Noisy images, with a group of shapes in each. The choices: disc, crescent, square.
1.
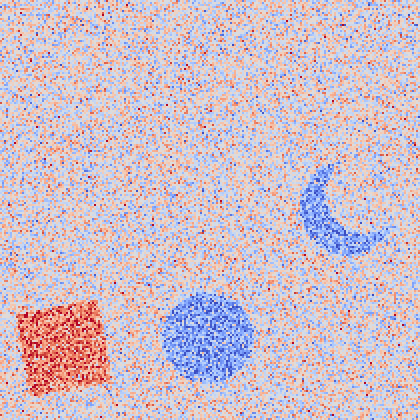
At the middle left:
nothing
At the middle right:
crescent
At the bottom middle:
disc
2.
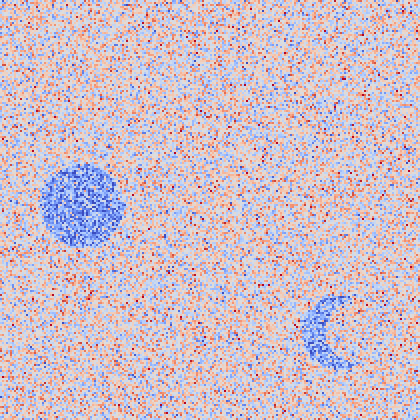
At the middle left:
disc
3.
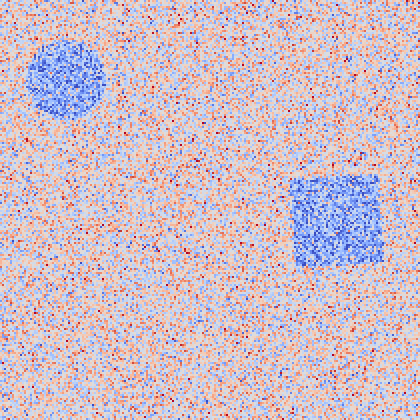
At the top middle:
nothing
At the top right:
nothing
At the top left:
disc
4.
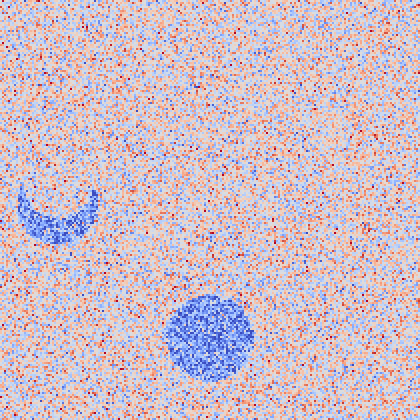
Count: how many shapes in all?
2
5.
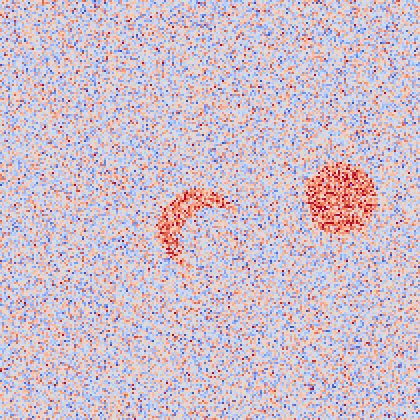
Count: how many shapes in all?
2
